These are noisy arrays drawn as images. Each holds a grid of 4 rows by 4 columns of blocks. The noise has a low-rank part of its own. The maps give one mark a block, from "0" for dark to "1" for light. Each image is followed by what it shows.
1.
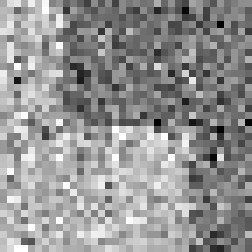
1 0 0 0
1 0 0 0
1 1 1 0
1 1 1 0
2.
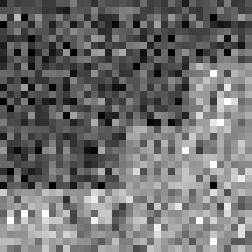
0 0 0 0
0 0 0 1
0 0 1 1
1 1 1 1
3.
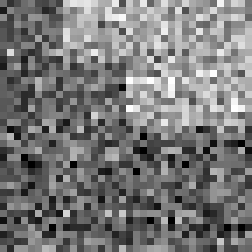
0 1 1 1
0 0 1 1
0 0 0 0
0 0 0 0
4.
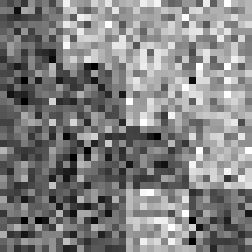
0 1 1 1
0 0 1 1
0 0 0 1
0 0 1 0
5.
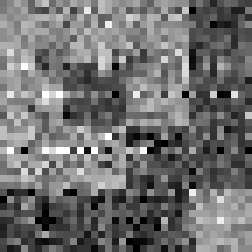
1 1 1 0
1 0 1 0
1 1 0 0
0 0 0 1
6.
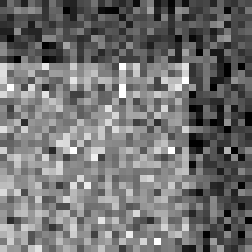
0 0 0 0
1 1 1 0
1 1 1 0
1 1 1 0
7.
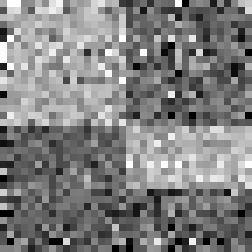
1 1 0 0
1 1 0 0
0 0 1 1
0 0 0 0
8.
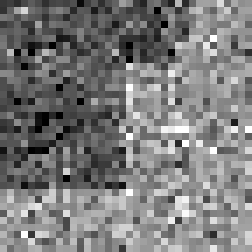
0 0 0 1
0 0 1 1
0 0 1 1
1 1 1 1
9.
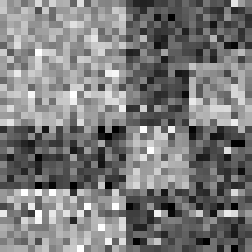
1 1 0 0
1 1 0 1
0 0 1 0
1 1 0 0
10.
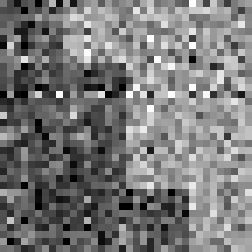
0 1 1 1
0 0 1 1
0 0 1 1
0 0 0 1
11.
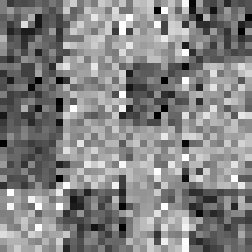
0 1 1 0
0 1 0 1
0 1 1 1
1 0 1 0
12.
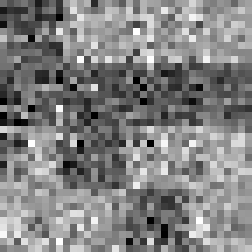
0 1 1 1
0 0 0 0
1 0 1 1
1 1 0 1
